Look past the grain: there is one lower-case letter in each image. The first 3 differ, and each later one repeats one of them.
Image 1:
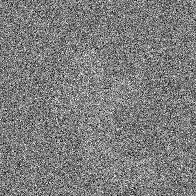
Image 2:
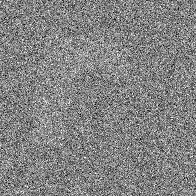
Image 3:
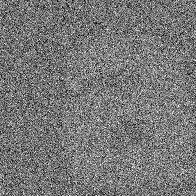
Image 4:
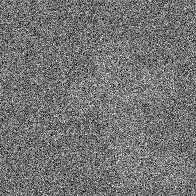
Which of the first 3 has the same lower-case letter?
1
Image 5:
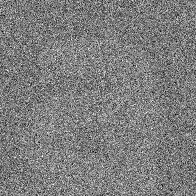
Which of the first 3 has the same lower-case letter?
3
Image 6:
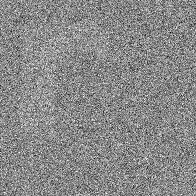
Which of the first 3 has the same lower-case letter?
2
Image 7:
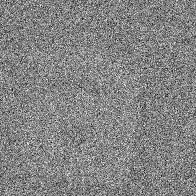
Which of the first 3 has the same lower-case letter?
3
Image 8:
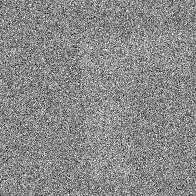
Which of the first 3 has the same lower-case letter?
2
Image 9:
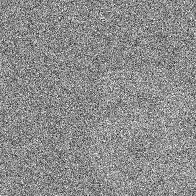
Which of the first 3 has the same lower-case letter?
3
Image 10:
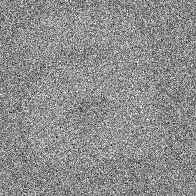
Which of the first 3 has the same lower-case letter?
3
